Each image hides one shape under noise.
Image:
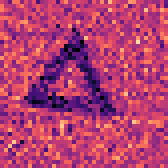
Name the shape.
triangle frame
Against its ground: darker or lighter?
darker
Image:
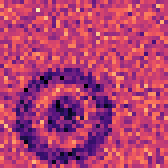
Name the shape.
bullseye
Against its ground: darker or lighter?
darker
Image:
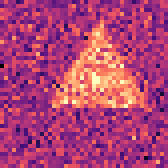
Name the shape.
triangle
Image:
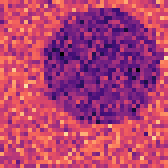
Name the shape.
disc
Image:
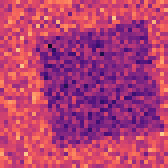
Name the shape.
square
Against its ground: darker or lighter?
darker
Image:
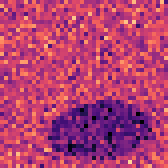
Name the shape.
ellipse
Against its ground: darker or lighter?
darker
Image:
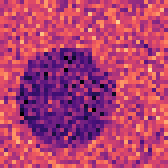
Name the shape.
disc
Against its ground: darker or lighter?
darker
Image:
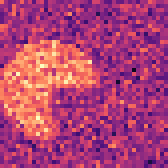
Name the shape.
disc with a wedge cut out
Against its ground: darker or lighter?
lighter
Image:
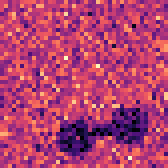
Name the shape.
dumbbell
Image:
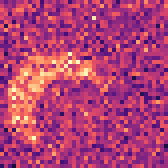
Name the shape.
crescent
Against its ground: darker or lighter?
lighter
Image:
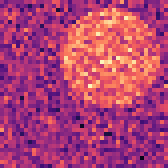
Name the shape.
disc
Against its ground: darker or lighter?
lighter
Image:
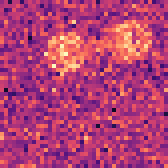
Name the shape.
dumbbell
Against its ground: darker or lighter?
lighter
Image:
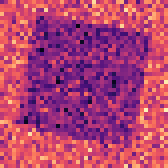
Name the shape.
square
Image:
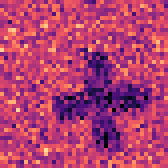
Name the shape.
cross
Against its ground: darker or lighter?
darker
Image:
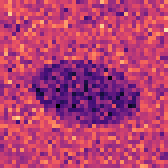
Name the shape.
ellipse
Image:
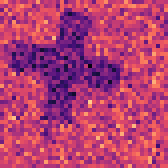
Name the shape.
cross
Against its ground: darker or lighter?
darker
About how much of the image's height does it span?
two thirds
